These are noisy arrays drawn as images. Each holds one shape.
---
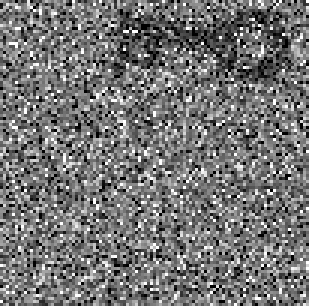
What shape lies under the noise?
key
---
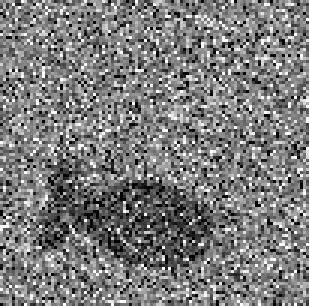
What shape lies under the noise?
fish
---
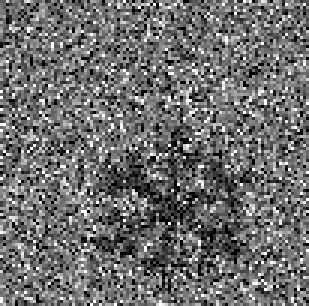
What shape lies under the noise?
snowflake
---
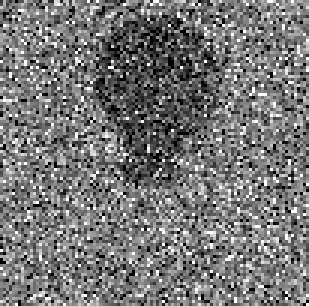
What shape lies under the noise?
light bulb
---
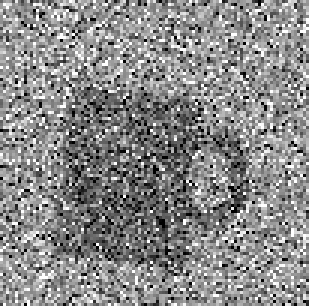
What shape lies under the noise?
cup
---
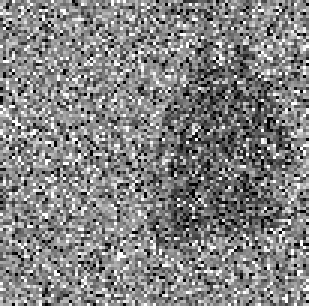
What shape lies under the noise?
chess knight
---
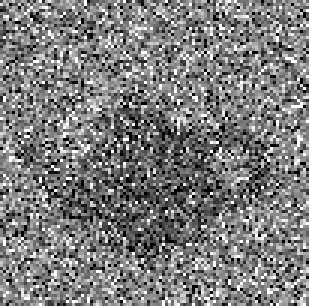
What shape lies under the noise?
teapot
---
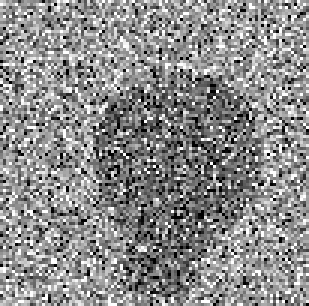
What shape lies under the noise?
light bulb
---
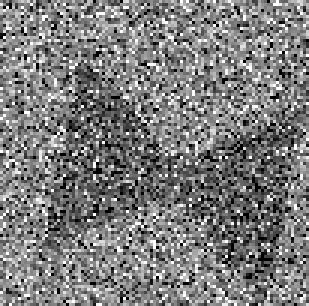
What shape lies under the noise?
bow tie
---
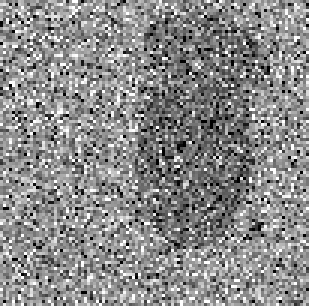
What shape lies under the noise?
footprint
